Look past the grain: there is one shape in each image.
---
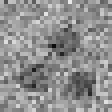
dark three dots
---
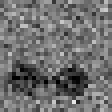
dark dumbbell
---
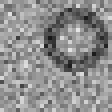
dark ring
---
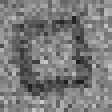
dark square frame
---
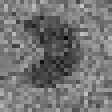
dark disc with a wedge cut out
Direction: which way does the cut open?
left
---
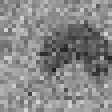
dark disc with a wedge cut out
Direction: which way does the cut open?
down
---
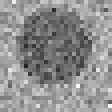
dark disc
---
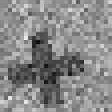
dark cross
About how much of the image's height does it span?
two thirds
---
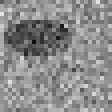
dark ellipse
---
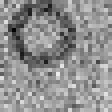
dark ring
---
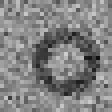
dark ring
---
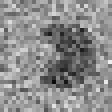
dark disc with a wedge cut out
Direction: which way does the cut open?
left
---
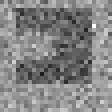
dark square with a notch
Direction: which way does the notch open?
left
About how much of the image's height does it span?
two thirds
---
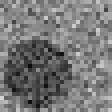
dark disc
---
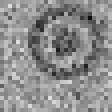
dark bullseye
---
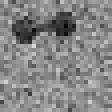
dark dumbbell
